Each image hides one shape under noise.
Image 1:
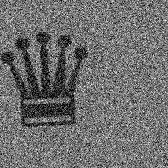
chess queen
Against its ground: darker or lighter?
darker
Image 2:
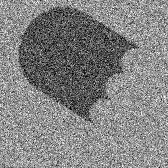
ghost
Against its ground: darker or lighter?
darker
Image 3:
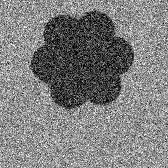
flower
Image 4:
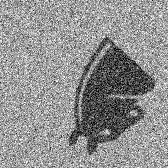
chess knight
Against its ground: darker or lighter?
darker
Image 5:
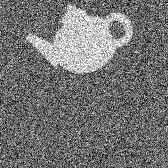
teapot
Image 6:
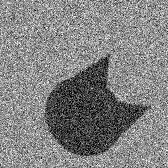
cat's head
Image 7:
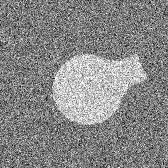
light bulb
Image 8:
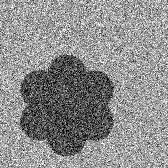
flower
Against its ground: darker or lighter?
darker
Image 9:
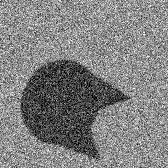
cat's head
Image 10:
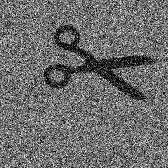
pair of scissors
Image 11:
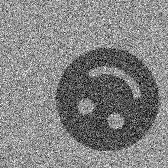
smiling face
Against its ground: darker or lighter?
darker
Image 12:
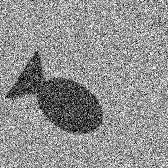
fish
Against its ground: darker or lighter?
darker
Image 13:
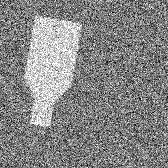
bottle
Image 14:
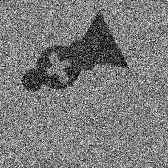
chess bishop
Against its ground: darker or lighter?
darker
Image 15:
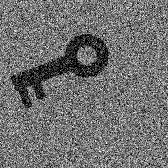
key
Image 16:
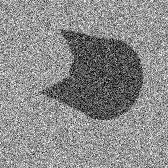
cat's head
